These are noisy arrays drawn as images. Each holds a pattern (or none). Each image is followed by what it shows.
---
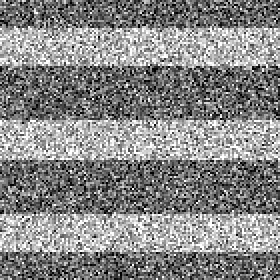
horizontal stripes
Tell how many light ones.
3
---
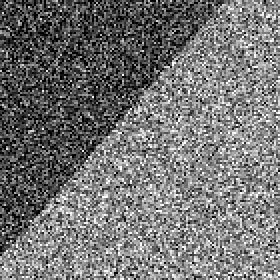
a sharp edge
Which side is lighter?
bottom right
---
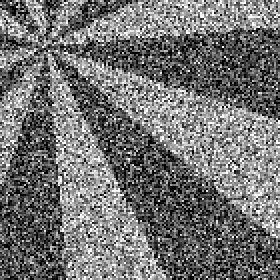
spokes from one point
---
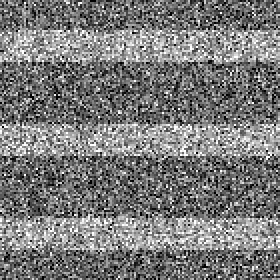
horizontal stripes
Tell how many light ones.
3
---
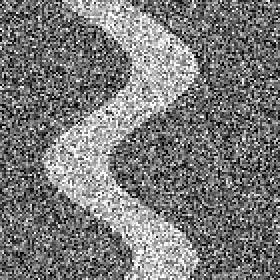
a wavy band
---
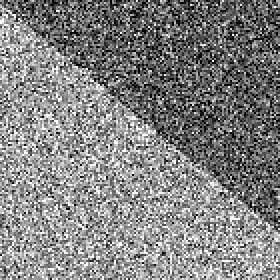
a sharp edge
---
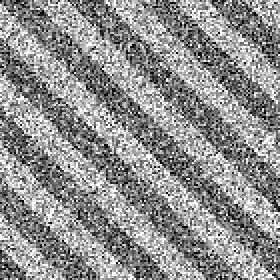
diagonal stripes
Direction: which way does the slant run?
top left to bottom right
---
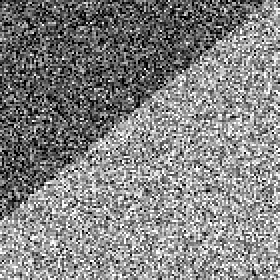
a sharp edge
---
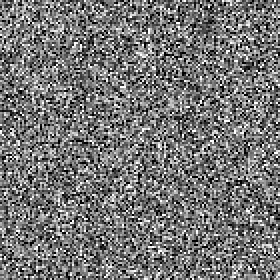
only noise
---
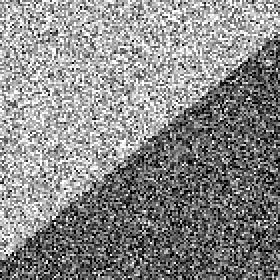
a sharp edge
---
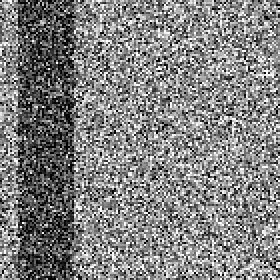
one vertical stripe
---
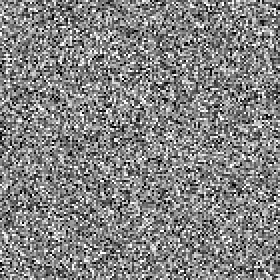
only noise
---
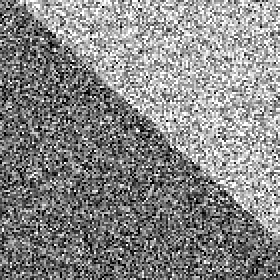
a sharp edge
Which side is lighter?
top right
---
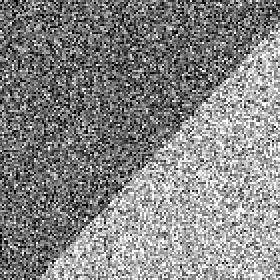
a sharp edge
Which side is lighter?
bottom right
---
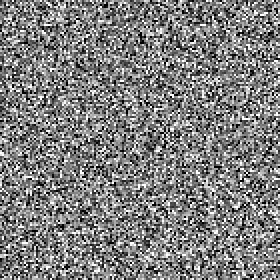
only noise
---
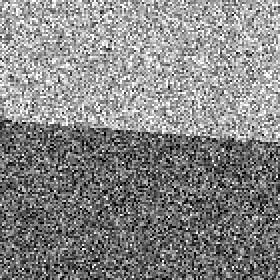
a sharp edge
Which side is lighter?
top
